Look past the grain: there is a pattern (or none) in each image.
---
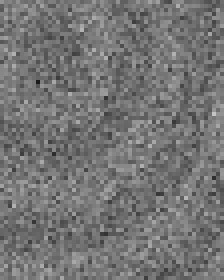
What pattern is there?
rings round one point
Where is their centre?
top left
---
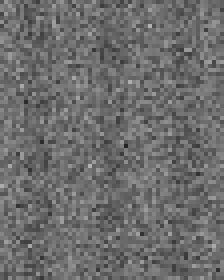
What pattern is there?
vertical stripes
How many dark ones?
3
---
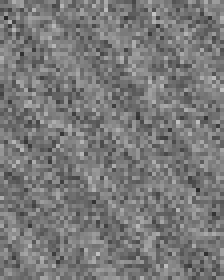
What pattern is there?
diagonal stripes
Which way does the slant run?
top left to bottom right
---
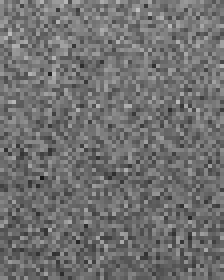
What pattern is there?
a smooth slope
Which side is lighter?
top
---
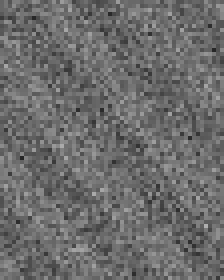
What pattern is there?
diagonal stripes
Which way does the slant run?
top left to bottom right
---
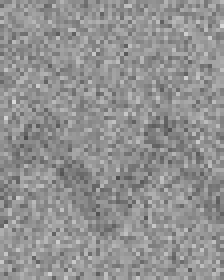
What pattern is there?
a wavy band
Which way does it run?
left to right
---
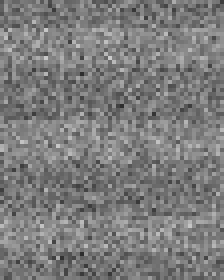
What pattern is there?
horizontal stripes
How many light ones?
3
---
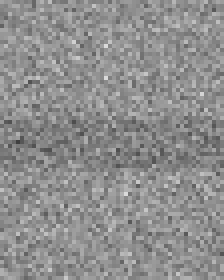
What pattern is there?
one horizontal stripe
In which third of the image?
middle
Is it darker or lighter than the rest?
darker
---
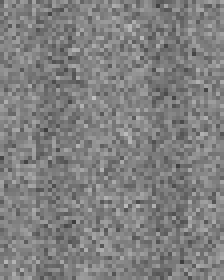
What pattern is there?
vertical stripes
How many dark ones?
2
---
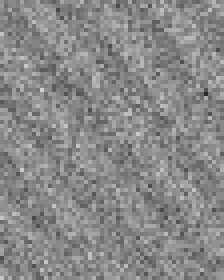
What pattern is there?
diagonal stripes
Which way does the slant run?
top left to bottom right
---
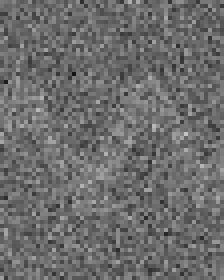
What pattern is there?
a wavy band
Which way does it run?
left to right
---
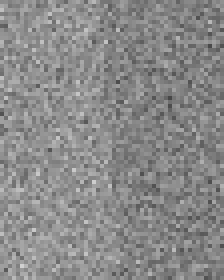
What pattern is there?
a sharp edge
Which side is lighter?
left
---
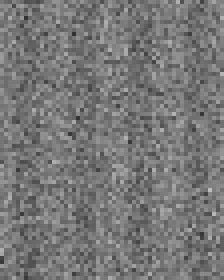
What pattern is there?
vertical stripes
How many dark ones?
4
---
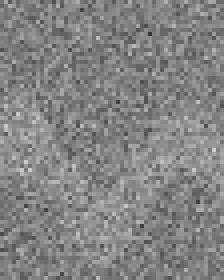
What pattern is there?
a wavy band
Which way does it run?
left to right
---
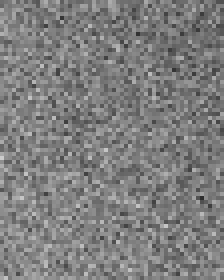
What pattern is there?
a smooth slope
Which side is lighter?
bottom left
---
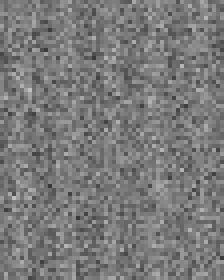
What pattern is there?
vertical stripes
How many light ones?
5
